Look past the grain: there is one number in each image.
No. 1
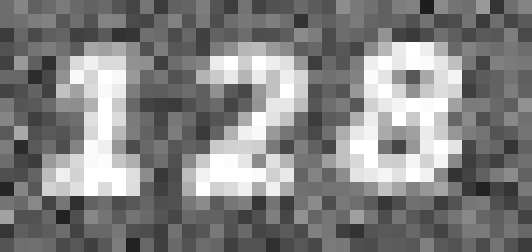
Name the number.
128
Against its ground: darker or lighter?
lighter
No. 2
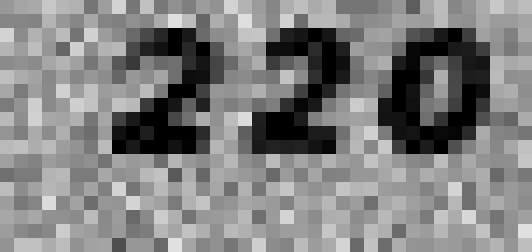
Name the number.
220
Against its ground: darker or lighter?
darker
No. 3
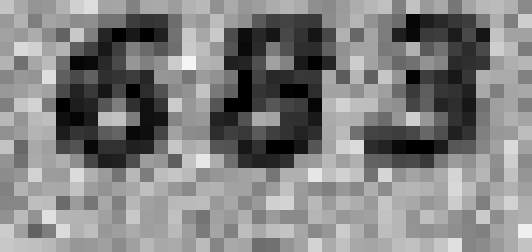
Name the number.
683
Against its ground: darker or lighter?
darker
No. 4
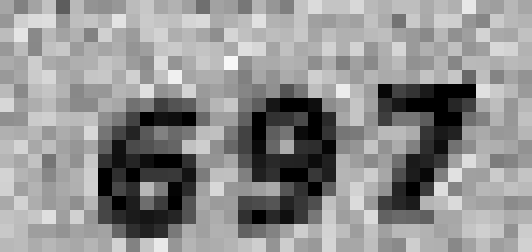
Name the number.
697
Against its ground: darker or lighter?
darker
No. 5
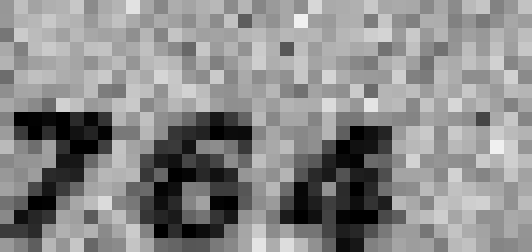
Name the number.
764
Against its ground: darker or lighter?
darker
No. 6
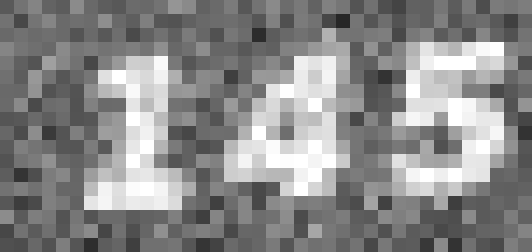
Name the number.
145
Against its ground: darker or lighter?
lighter
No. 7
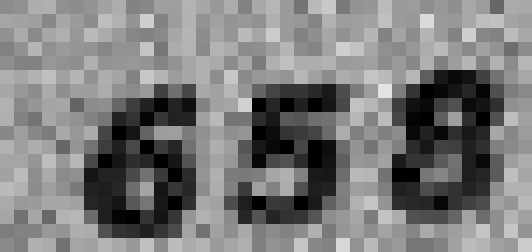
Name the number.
658
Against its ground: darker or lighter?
darker
